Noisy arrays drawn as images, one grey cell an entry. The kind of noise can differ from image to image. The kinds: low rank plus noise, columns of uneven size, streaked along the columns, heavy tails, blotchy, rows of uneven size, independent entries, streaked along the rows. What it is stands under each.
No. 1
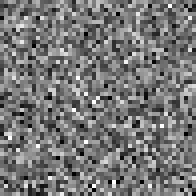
independent entries
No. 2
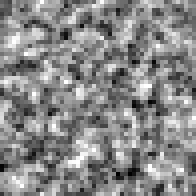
blotchy
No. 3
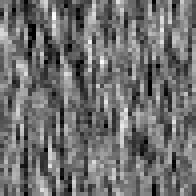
streaked along the columns
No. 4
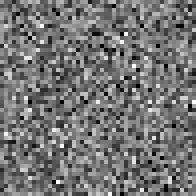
independent entries
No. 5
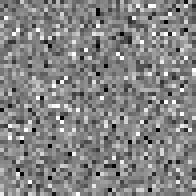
heavy tails
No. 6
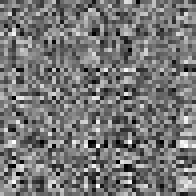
low rank plus noise
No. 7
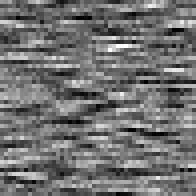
streaked along the rows
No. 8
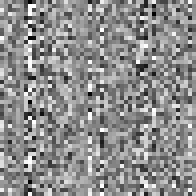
columns of uneven size
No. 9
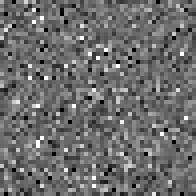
heavy tails
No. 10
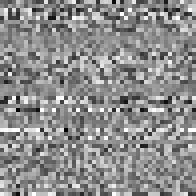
rows of uneven size
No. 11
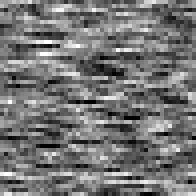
streaked along the rows
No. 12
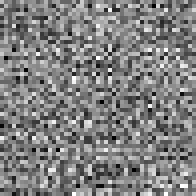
low rank plus noise
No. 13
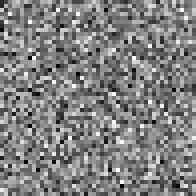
independent entries
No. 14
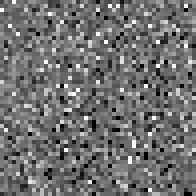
heavy tails
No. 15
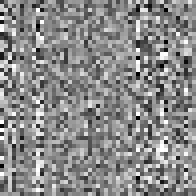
columns of uneven size
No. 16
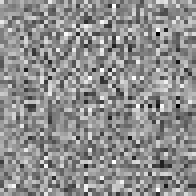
low rank plus noise
